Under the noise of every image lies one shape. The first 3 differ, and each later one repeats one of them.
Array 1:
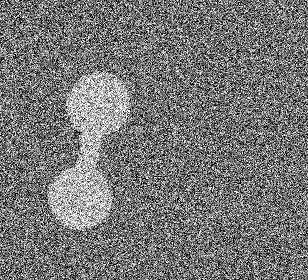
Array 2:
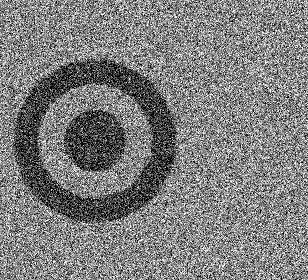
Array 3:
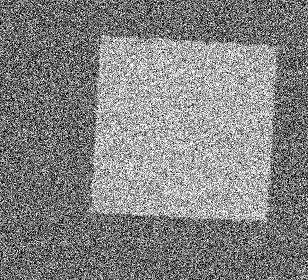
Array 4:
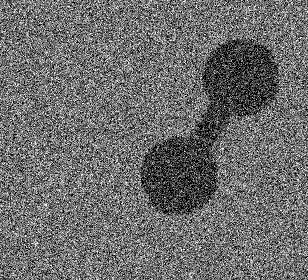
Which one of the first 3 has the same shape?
1
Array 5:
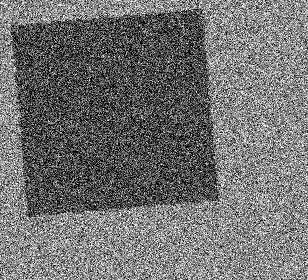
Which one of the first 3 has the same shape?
3
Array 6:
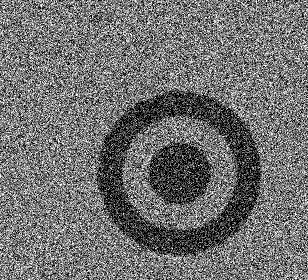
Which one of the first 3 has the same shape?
2
